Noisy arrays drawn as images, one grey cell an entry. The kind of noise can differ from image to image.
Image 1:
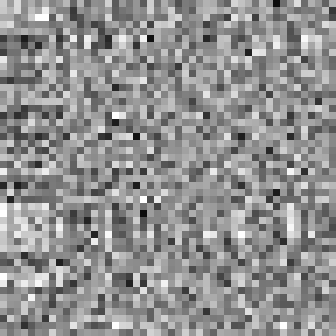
low rank plus noise
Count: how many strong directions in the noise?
one
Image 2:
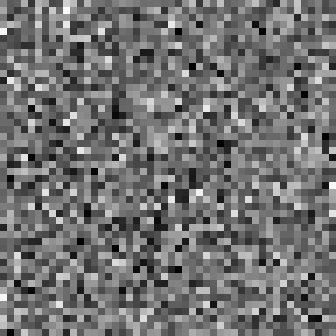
independent entries
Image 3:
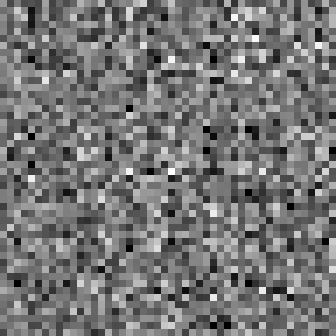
low rank plus noise
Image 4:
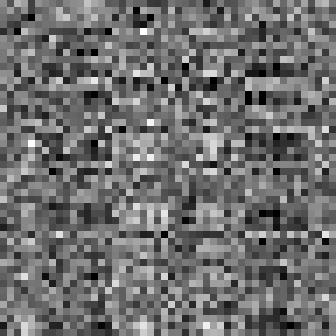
low rank plus noise
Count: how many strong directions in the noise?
one
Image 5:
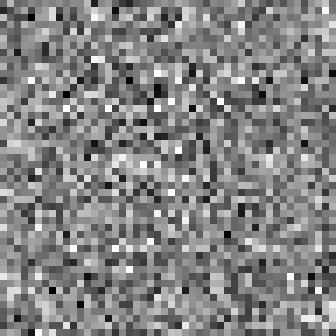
low rank plus noise
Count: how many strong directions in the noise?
five to eight
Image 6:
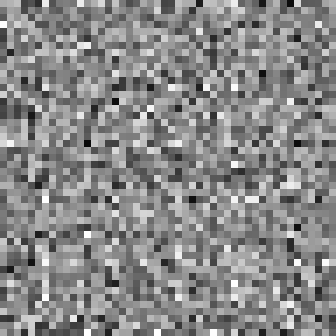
low rank plus noise
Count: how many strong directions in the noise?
five to eight
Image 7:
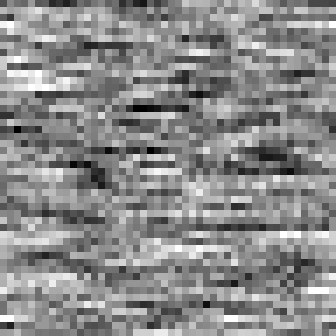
streaked along the rows
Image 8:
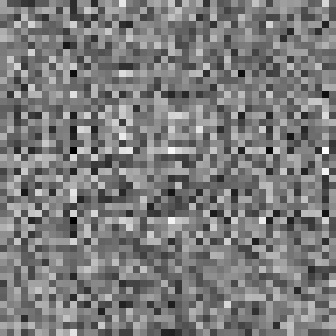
low rank plus noise
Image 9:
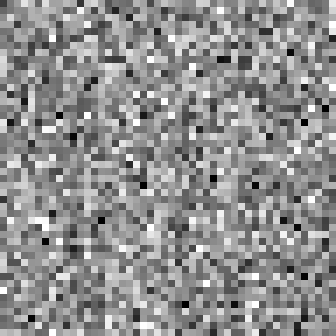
independent entries
